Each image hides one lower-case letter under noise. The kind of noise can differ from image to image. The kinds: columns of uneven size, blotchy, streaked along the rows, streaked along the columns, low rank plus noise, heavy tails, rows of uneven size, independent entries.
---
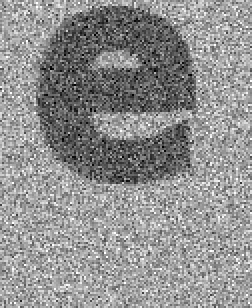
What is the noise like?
independent entries
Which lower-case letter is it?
e
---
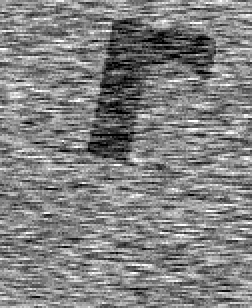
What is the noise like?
streaked along the rows
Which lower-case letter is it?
r
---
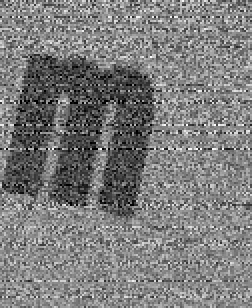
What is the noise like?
rows of uneven size
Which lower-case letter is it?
m
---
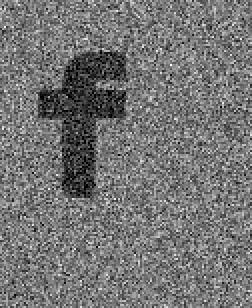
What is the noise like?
independent entries
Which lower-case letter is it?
f
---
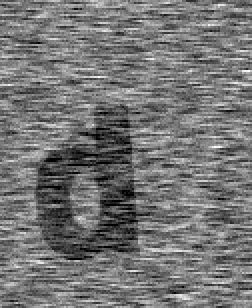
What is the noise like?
streaked along the rows
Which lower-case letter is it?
d
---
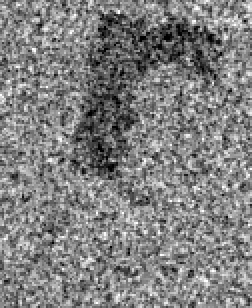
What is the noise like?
blotchy
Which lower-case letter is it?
r
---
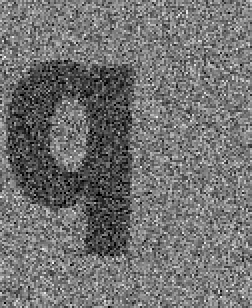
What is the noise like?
independent entries
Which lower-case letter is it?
q
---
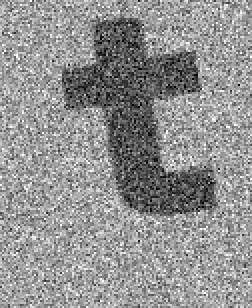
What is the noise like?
independent entries
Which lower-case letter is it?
t
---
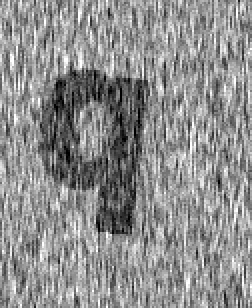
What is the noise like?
streaked along the columns
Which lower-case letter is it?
q
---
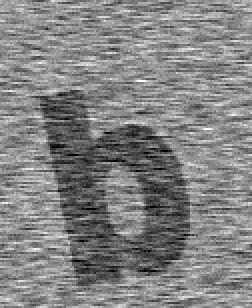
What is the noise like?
streaked along the rows
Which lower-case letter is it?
b
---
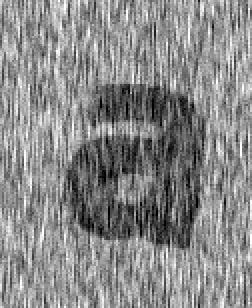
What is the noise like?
streaked along the columns
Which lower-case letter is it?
a
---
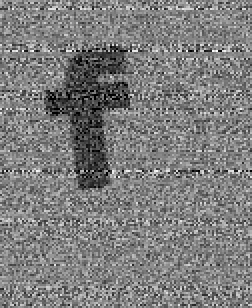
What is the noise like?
rows of uneven size
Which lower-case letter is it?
f
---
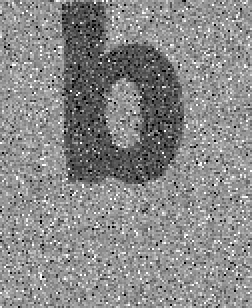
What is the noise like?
heavy tails
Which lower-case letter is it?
b
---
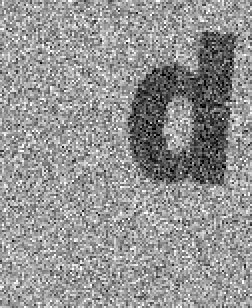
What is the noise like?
independent entries
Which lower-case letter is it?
d
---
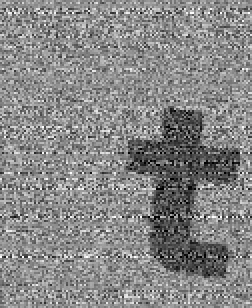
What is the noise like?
rows of uneven size
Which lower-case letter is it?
t
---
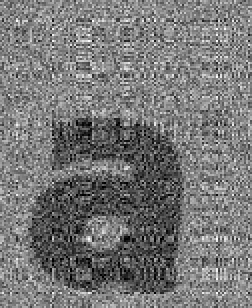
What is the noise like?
low rank plus noise
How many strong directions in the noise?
one
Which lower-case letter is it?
a
